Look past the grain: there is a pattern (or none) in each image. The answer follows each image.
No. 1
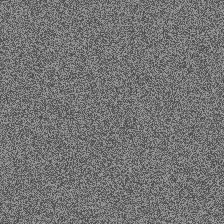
only noise
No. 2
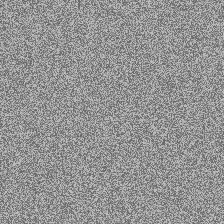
only noise
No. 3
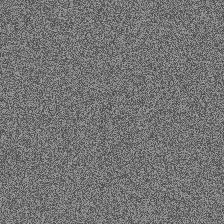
only noise
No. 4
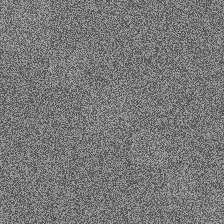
blocks along the diagonal
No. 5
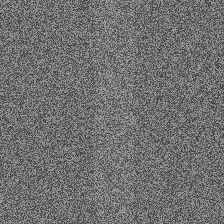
one band of columns
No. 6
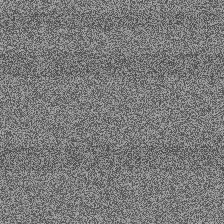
bands of rows
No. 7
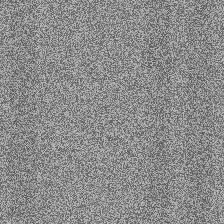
bands of columns
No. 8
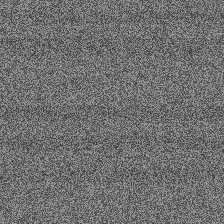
bands of rows
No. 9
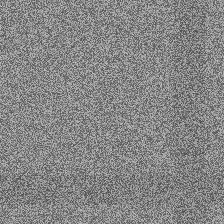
bands of rows crossing bands of columns
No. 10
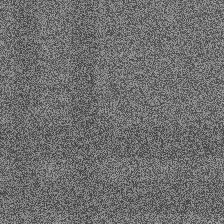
bands of rows crossing bands of columns
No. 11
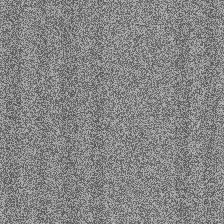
bands of columns
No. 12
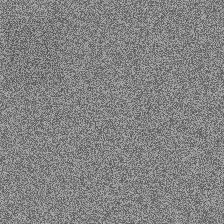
one block
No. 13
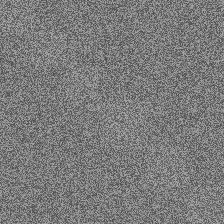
blocks along the diagonal
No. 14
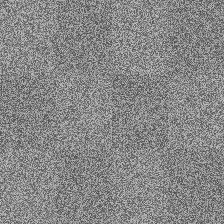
a checkerboard
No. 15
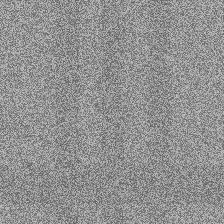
bands of rows crossing bands of columns
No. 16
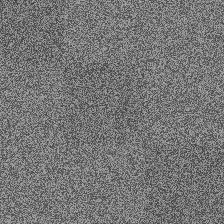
blocks along the diagonal
